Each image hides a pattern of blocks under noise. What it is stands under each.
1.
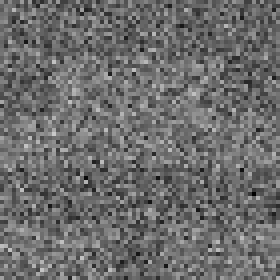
left and right mirror each other
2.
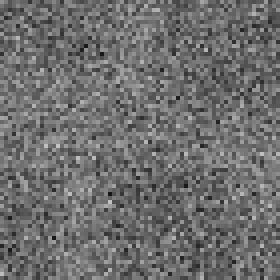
no symmetry
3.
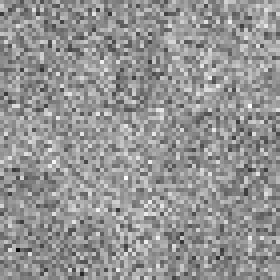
mirrored about the diagonal from the bottom left
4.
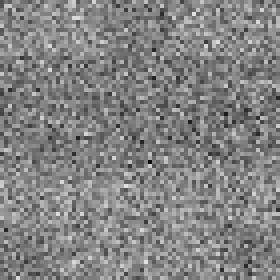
left and right mirror each other
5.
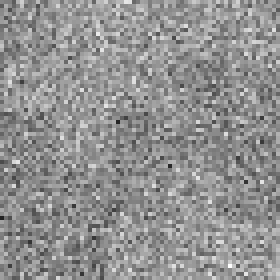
no symmetry
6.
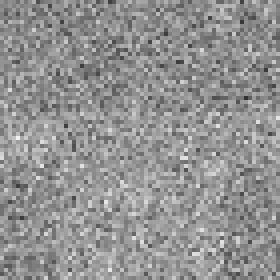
left and right mirror each other
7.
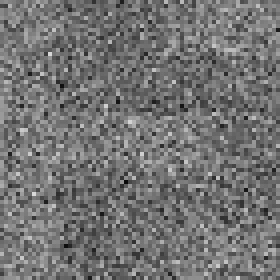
top and bottom mirror each other
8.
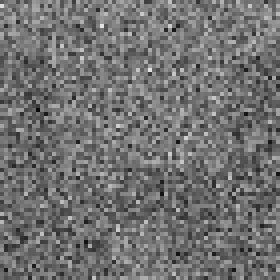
left and right mirror each other
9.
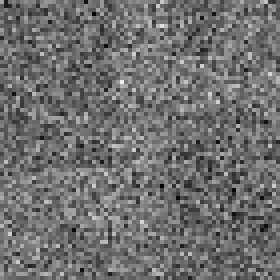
the same after a half turn
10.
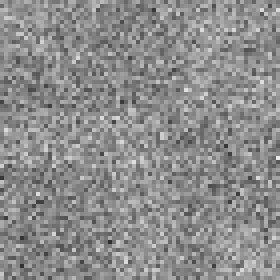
mirrored about the diagonal from the bottom left
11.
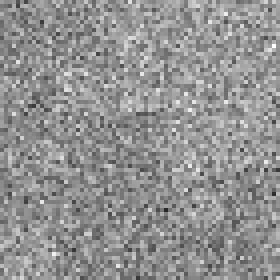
mirrored about the diagonal from the bottom left
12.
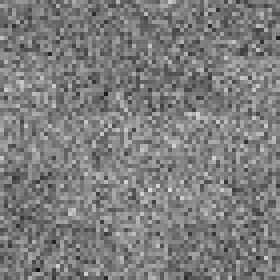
left and right mirror each other
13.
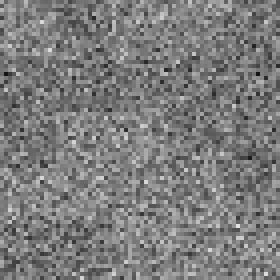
no symmetry
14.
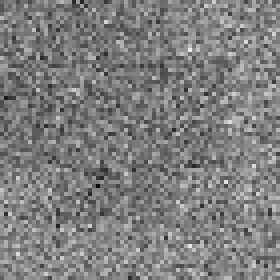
mirrored about the diagonal from the top left
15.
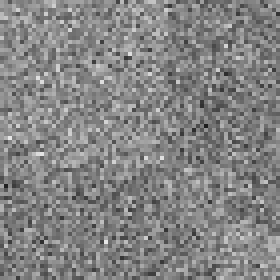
mirrored about the diagonal from the top left
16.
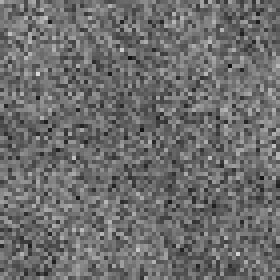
mirrored about the diagonal from the top left
